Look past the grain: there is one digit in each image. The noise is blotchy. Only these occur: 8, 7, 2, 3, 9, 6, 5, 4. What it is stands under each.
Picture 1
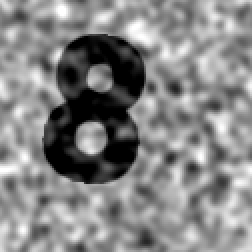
8
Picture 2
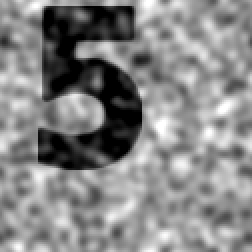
5
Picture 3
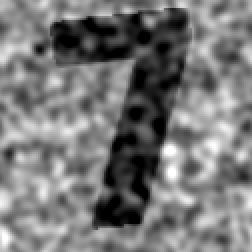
7
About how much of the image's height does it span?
nearly all
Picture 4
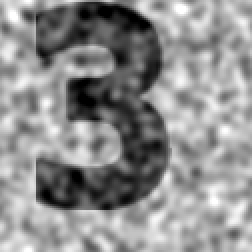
3
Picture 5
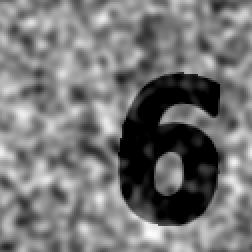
6
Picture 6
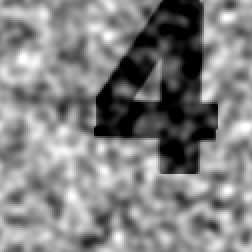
4
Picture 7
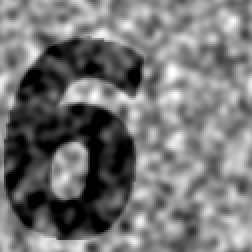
6
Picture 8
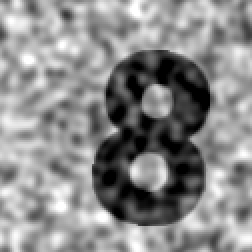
8
